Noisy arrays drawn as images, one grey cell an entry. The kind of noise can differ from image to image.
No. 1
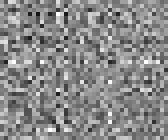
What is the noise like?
low rank plus noise
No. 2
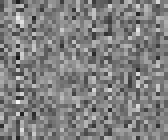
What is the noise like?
columns of uneven size
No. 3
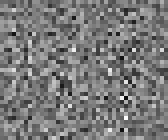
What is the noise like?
low rank plus noise
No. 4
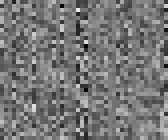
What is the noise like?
columns of uneven size
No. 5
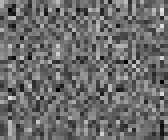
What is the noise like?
low rank plus noise
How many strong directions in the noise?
two
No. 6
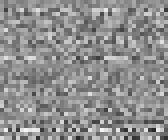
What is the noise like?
rows of uneven size
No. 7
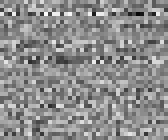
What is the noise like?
rows of uneven size
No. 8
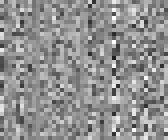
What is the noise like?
columns of uneven size
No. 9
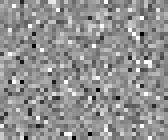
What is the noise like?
heavy tails
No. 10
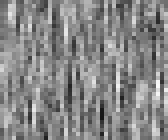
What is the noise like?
streaked along the columns
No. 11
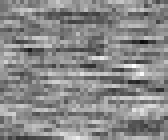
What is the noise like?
streaked along the rows
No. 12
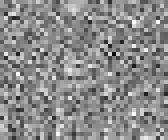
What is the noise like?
low rank plus noise
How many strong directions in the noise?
five to eight
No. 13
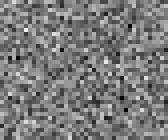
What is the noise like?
independent entries
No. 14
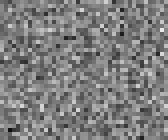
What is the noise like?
independent entries
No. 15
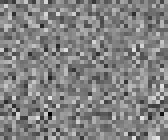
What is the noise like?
low rank plus noise
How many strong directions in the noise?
three or four
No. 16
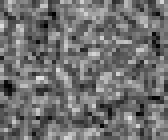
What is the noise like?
blotchy
